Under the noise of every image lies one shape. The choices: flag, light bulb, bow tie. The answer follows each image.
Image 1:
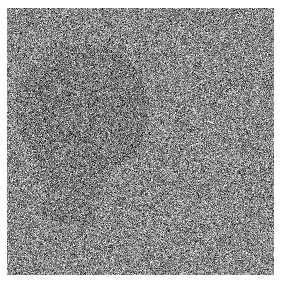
light bulb
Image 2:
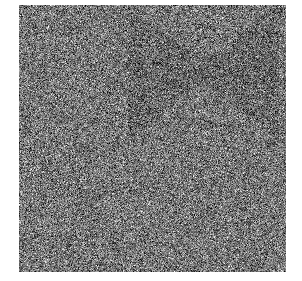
bow tie
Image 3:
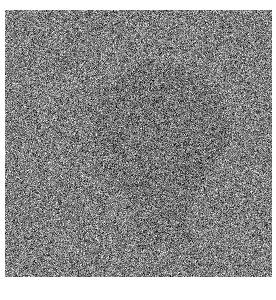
light bulb
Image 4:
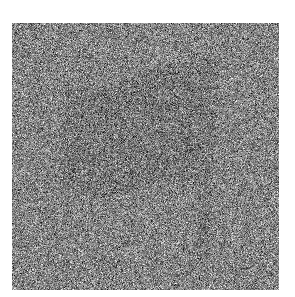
flag
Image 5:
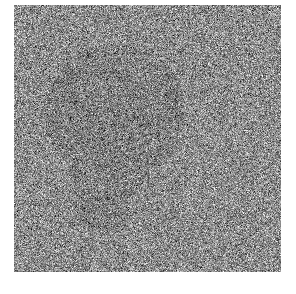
light bulb
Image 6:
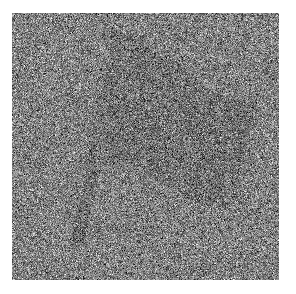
flag
